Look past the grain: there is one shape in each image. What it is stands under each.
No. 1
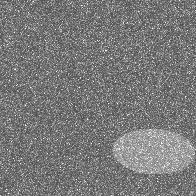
light ellipse, bottom right
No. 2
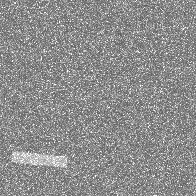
light bar, bottom left
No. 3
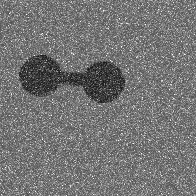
dark dumbbell
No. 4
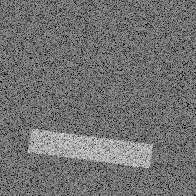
light bar
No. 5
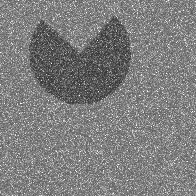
dark disc with a wedge cut out
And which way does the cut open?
up
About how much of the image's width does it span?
half
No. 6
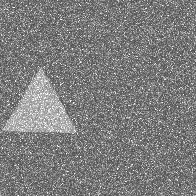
light triangle, middle left
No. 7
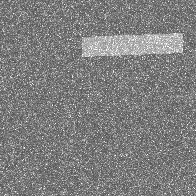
light bar
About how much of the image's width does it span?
half
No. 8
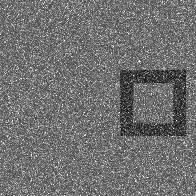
dark square frame, middle right
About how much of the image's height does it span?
a third
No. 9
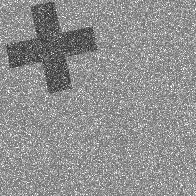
dark cross
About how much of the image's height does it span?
half
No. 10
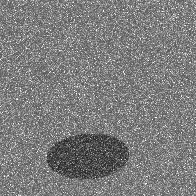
dark ellipse, bottom middle
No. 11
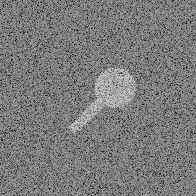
light lollipop, centre
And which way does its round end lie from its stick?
up and right
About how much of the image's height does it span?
a third
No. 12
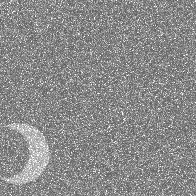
light crescent, bottom left
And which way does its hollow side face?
left
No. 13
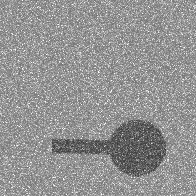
dark lollipop
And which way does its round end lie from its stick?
right
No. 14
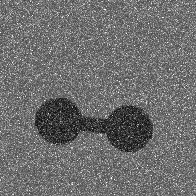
dark dumbbell
